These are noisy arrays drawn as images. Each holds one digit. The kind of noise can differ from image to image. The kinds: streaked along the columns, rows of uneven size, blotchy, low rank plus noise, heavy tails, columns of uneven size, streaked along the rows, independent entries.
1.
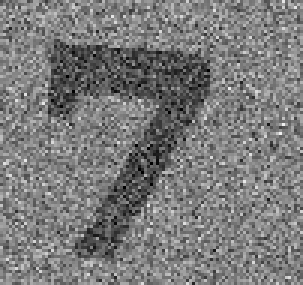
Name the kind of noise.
independent entries
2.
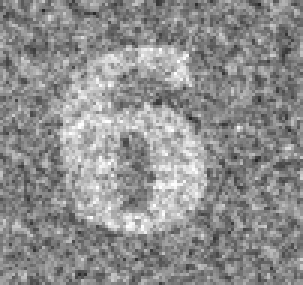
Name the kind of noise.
blotchy
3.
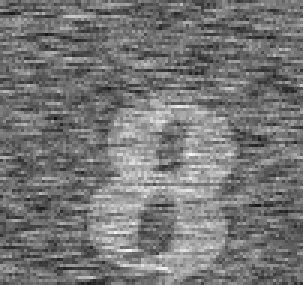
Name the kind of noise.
streaked along the rows
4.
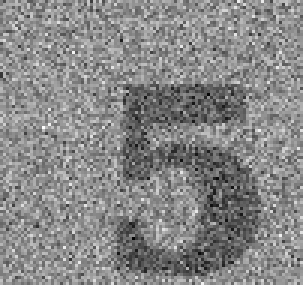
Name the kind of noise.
independent entries
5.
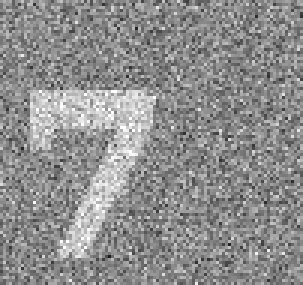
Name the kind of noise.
independent entries
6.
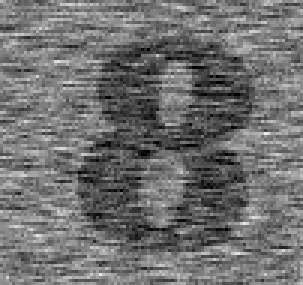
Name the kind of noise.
streaked along the rows
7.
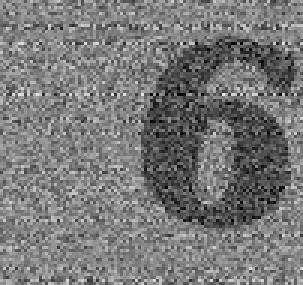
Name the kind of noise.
rows of uneven size
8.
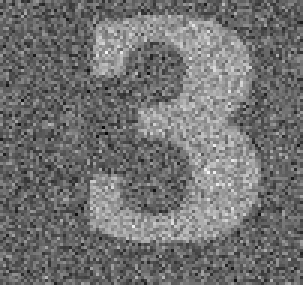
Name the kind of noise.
independent entries
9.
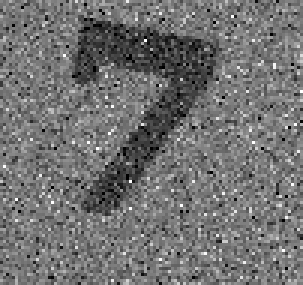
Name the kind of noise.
heavy tails
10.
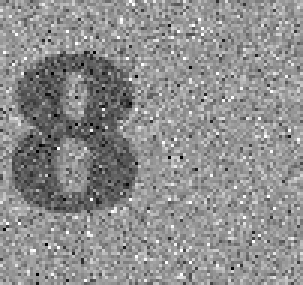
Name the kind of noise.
heavy tails
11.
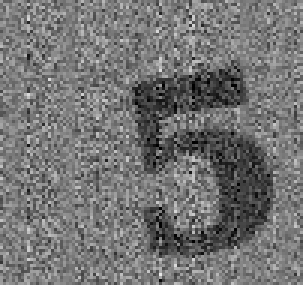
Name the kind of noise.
columns of uneven size
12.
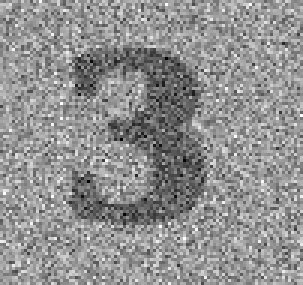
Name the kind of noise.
independent entries
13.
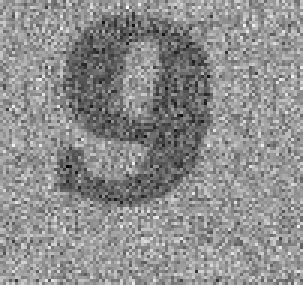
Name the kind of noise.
low rank plus noise
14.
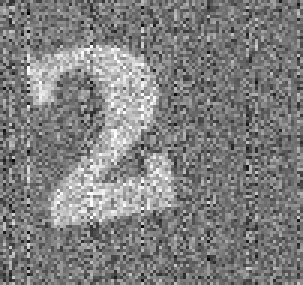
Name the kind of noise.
columns of uneven size
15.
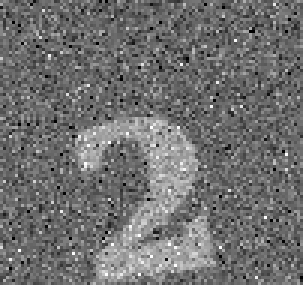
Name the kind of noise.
heavy tails
